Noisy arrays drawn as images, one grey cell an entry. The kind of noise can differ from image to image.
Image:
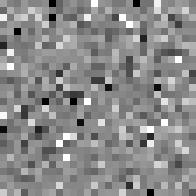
heavy tails
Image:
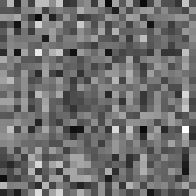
low rank plus noise
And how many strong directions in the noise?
two
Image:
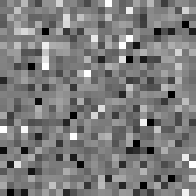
heavy tails
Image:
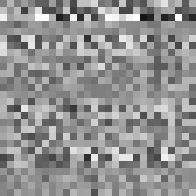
rows of uneven size
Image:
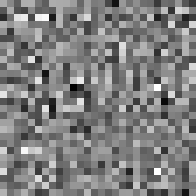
low rank plus noise
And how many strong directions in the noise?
five to eight
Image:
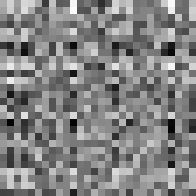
low rank plus noise
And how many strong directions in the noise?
one
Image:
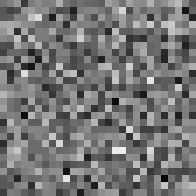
independent entries
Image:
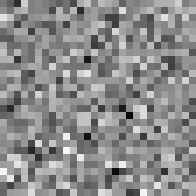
independent entries
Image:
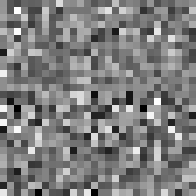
low rank plus noise
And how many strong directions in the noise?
five to eight
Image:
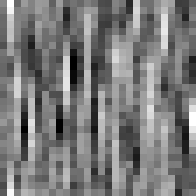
streaked along the columns
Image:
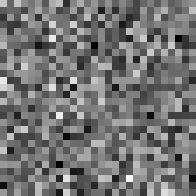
independent entries
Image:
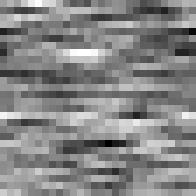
streaked along the rows
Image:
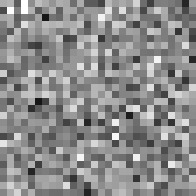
independent entries
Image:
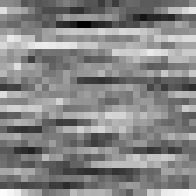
streaked along the rows
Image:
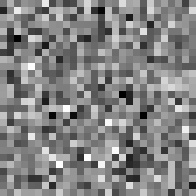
independent entries
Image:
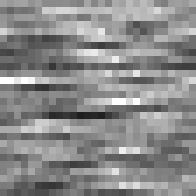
streaked along the rows
